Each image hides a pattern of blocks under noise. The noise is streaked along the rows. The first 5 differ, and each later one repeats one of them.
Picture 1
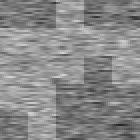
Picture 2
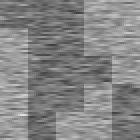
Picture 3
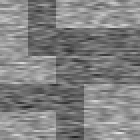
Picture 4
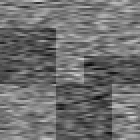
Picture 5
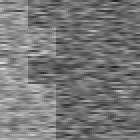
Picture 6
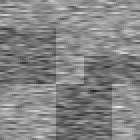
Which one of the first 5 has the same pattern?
4
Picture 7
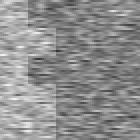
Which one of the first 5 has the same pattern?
5
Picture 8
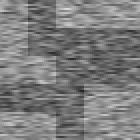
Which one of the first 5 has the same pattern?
3
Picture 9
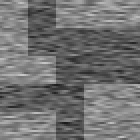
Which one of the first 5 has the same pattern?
3
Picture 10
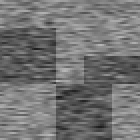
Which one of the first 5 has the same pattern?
4
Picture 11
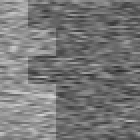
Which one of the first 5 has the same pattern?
5
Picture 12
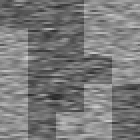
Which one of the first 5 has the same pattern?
2
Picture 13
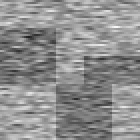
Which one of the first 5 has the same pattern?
4
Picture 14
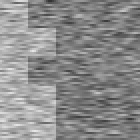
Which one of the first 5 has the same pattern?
5
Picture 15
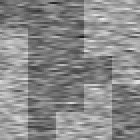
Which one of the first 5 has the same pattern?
2
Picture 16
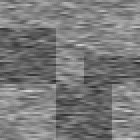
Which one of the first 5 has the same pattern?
4
